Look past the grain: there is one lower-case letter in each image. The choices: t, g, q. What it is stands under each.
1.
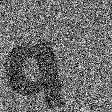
dark q
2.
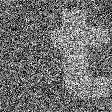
light t
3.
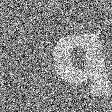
light q
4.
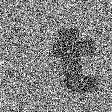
dark t
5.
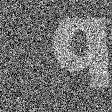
light q
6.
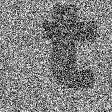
dark t
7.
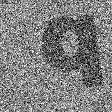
dark q
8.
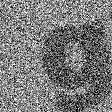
dark g
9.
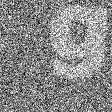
light g
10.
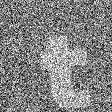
light t
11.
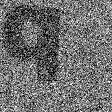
dark q
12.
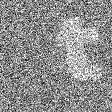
light t
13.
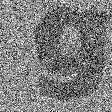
dark g
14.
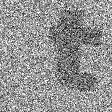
dark t
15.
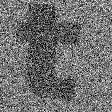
dark t
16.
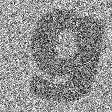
dark g
